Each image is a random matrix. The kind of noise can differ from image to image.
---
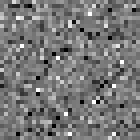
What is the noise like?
heavy tails
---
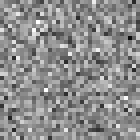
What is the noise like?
independent entries
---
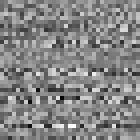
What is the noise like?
rows of uneven size
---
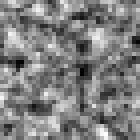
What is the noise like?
blotchy
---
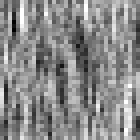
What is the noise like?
streaked along the columns
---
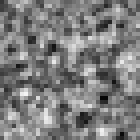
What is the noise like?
blotchy
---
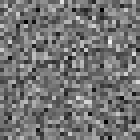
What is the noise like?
independent entries
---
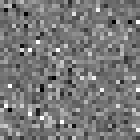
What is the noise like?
heavy tails
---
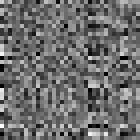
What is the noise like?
low rank plus noise
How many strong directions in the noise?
one
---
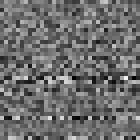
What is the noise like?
rows of uneven size
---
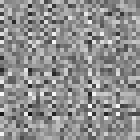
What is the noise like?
low rank plus noise
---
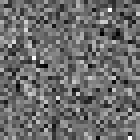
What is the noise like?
independent entries
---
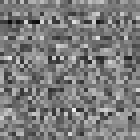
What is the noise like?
rows of uneven size
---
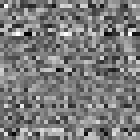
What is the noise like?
rows of uneven size
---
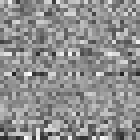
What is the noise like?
rows of uneven size
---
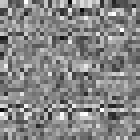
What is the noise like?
low rank plus noise
